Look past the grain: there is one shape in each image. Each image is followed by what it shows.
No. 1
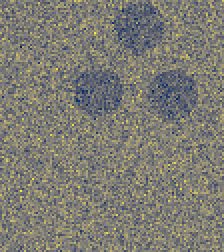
three dots
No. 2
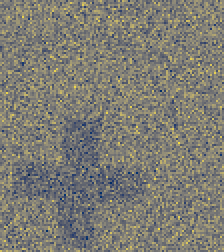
cross
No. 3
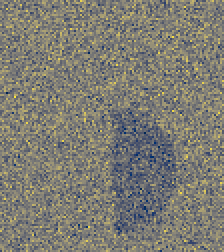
half disc
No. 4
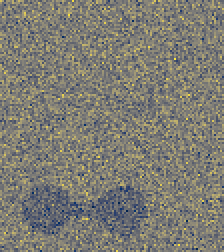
dumbbell
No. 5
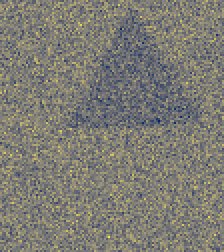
triangle
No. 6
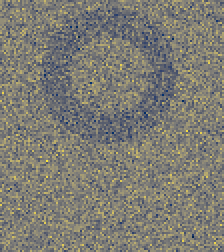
ring
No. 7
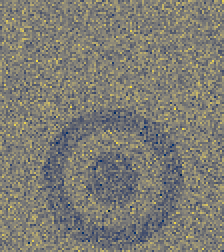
bullseye
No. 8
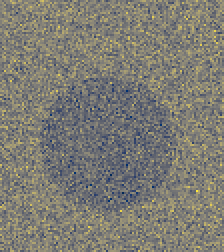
disc
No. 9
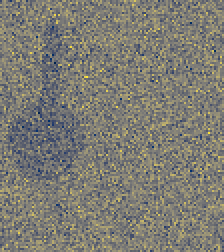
lollipop
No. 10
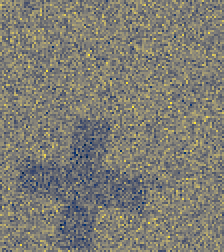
cross
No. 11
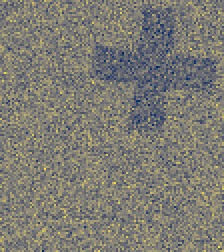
cross
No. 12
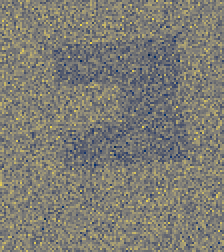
square with a notch
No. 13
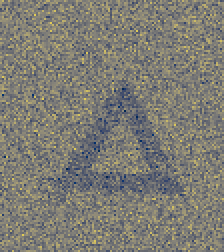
triangle frame
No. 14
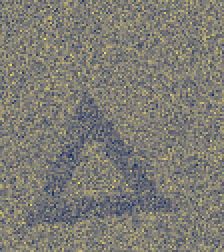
triangle frame
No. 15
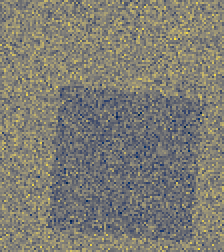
square
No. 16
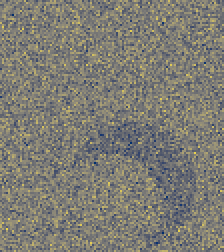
crescent
